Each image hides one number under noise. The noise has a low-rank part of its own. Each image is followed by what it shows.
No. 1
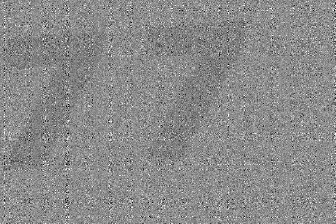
77
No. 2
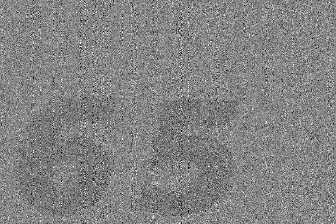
65
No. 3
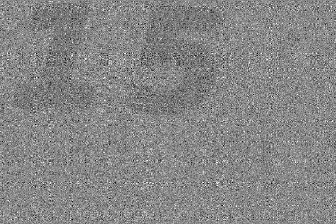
15
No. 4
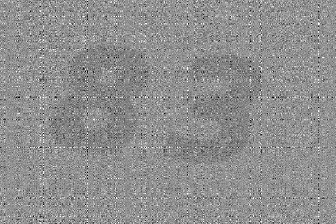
83
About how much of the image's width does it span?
two thirds
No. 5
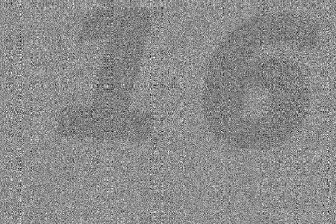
16
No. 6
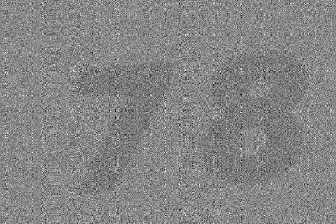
78
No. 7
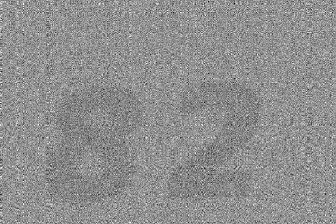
82
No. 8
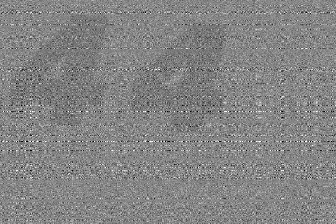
44
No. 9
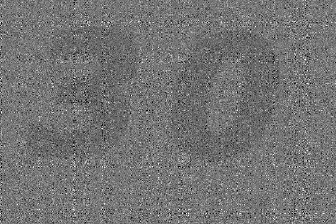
30
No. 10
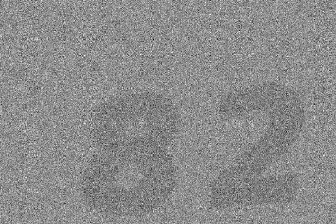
82
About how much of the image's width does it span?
two thirds
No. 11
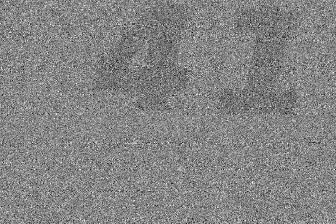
41
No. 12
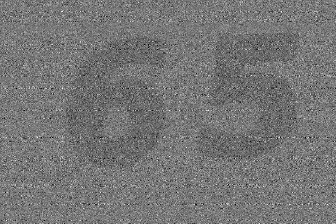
65
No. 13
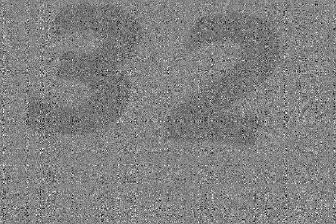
32
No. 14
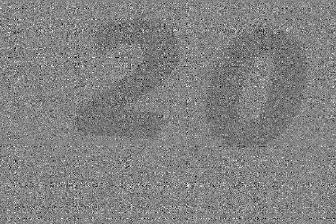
20
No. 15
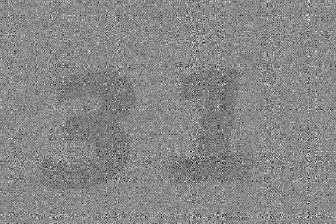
31
